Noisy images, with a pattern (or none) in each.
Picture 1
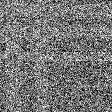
bands of rows crossing bands of columns
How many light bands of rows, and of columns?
3 and 2
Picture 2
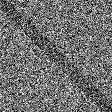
a diagonal band
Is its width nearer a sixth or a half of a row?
a sixth
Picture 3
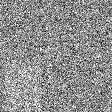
one block
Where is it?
bottom left
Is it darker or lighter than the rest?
lighter
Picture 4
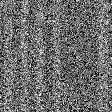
bands of columns
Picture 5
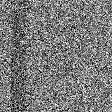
one band of columns
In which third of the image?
left
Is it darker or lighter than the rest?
darker
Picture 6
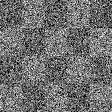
a checkerboard
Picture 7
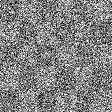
a checkerboard
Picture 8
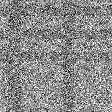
bands of rows crossing bands of columns
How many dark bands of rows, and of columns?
3 and 2
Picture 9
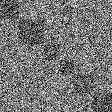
blocks along the diagonal
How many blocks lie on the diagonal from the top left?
6
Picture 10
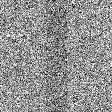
one band of columns
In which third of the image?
middle
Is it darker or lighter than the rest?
darker
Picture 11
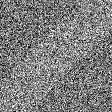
a diagonal band
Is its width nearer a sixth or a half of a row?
a half
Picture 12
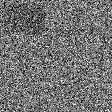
one block
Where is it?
top left
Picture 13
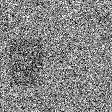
one block
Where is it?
middle left
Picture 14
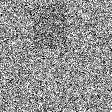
one block
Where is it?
top middle
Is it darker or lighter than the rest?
darker
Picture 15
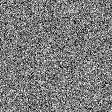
only noise
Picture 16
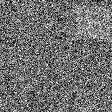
one block
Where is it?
top right
